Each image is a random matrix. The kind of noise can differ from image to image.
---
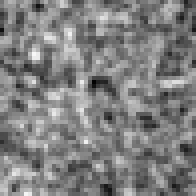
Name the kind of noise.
blotchy
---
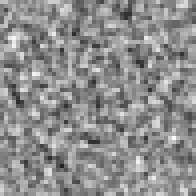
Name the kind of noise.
blotchy
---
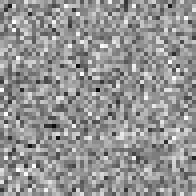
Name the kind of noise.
independent entries
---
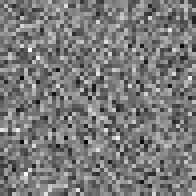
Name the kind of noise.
independent entries
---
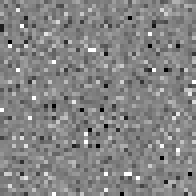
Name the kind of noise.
heavy tails
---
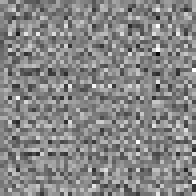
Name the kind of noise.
low rank plus noise
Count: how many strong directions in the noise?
three or four
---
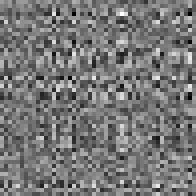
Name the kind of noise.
low rank plus noise
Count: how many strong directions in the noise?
two
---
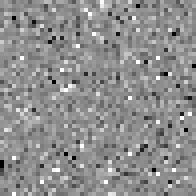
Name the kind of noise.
heavy tails
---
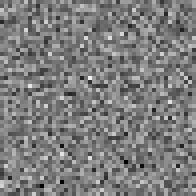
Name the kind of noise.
independent entries
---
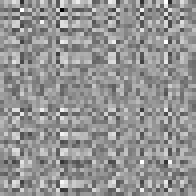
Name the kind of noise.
low rank plus noise
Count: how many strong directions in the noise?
one
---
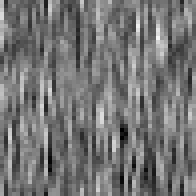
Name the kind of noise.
streaked along the columns
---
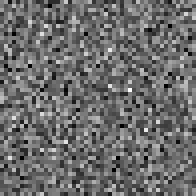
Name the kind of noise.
independent entries
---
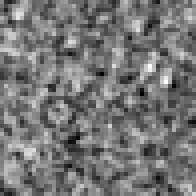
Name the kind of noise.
blotchy
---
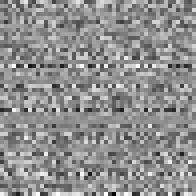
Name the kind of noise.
rows of uneven size
